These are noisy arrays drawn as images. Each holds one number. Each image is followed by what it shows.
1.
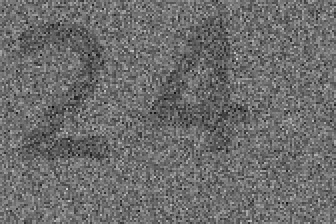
24
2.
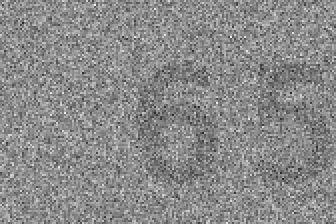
65
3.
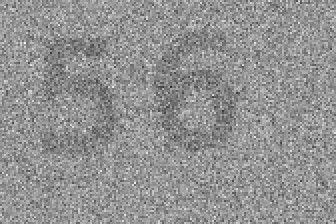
56
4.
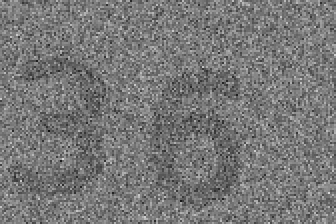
36
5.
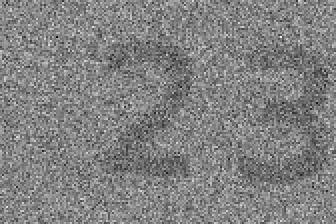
23
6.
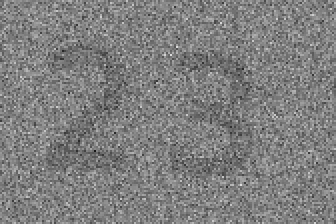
23
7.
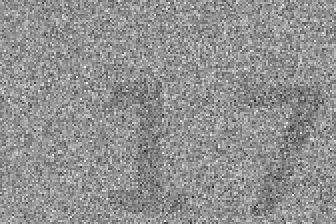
17
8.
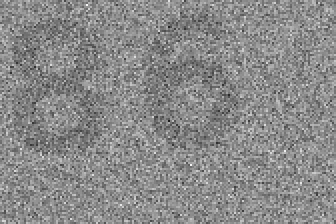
86
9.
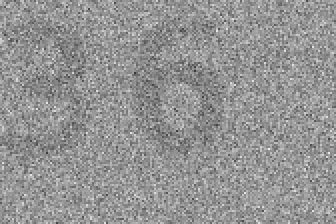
36
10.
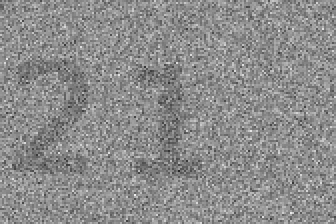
21
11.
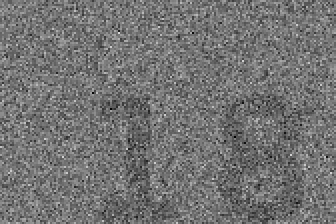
18
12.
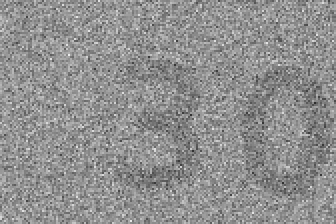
30
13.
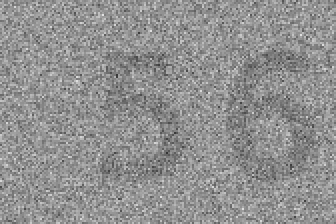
56
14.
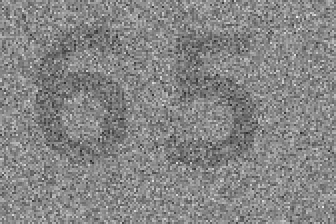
65
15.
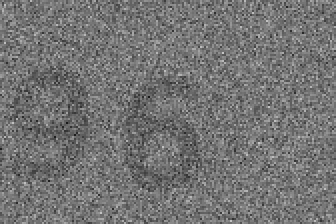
96
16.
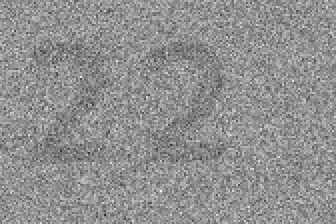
22
